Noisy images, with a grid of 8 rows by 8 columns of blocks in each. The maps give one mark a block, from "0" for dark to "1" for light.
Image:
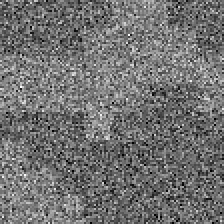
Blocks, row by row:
00001100
00011110
11111111
11111001
00010000
10000000
11000000
11100000
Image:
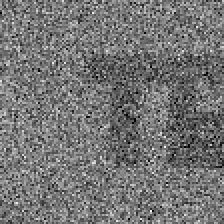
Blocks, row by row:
11111111
11111111
11100000
11110101
11110100
11110100
11111111
11111111
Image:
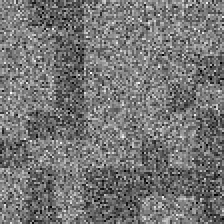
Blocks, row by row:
10011111
11011111
11011110
11011101
10011110
01111010
10100000
10100110
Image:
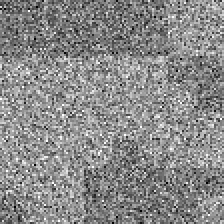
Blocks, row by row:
00000011
00000011
11111100
11111110
11111111
11110111
11100000
01100001
